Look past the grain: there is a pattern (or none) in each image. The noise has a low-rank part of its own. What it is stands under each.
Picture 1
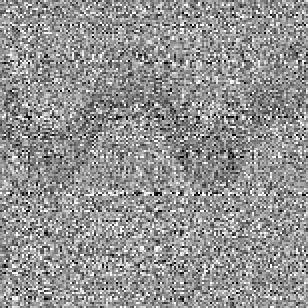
a wavy band
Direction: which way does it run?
left to right
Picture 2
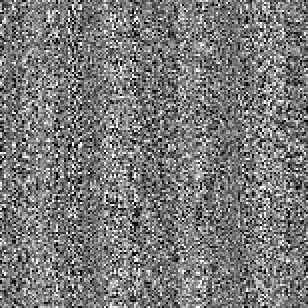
vertical stripes
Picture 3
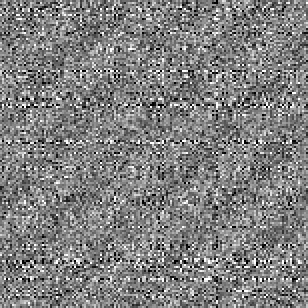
diagonal stripes
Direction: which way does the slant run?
bottom left to top right
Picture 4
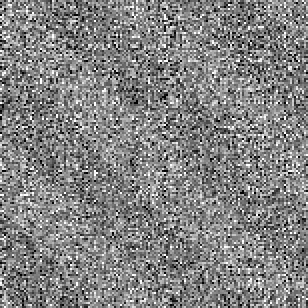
diagonal stripes
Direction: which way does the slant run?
top left to bottom right
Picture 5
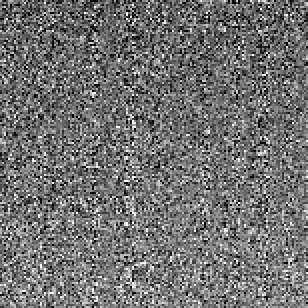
a smooth slope
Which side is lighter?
bottom
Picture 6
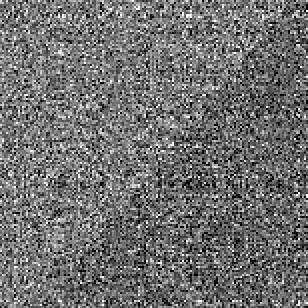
a sharp edge
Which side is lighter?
top left
